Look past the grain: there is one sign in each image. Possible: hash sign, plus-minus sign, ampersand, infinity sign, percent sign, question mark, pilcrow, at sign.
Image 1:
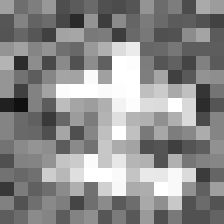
plus-minus sign
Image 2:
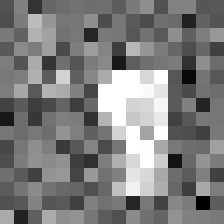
pilcrow
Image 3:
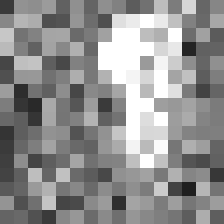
pilcrow
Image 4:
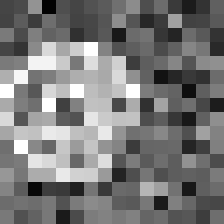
at sign
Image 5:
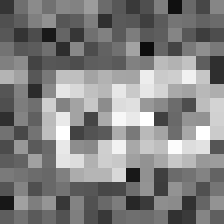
infinity sign
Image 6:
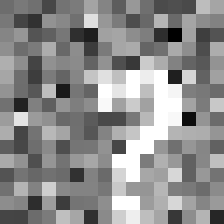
question mark
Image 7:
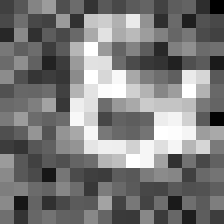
ampersand
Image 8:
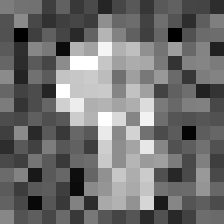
pilcrow
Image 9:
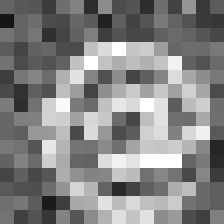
at sign
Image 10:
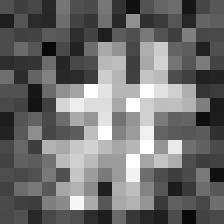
hash sign
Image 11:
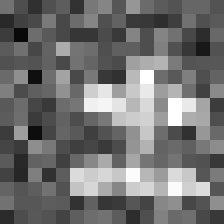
plus-minus sign
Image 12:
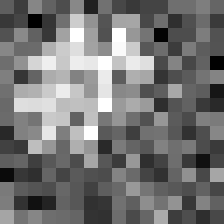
hash sign
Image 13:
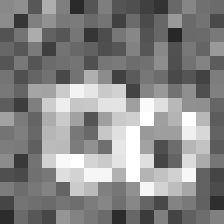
infinity sign
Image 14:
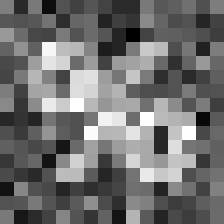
percent sign
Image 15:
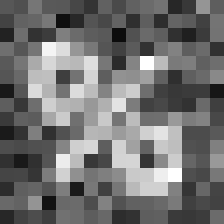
percent sign
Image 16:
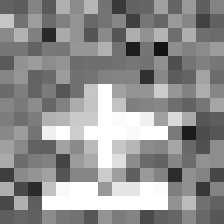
plus-minus sign
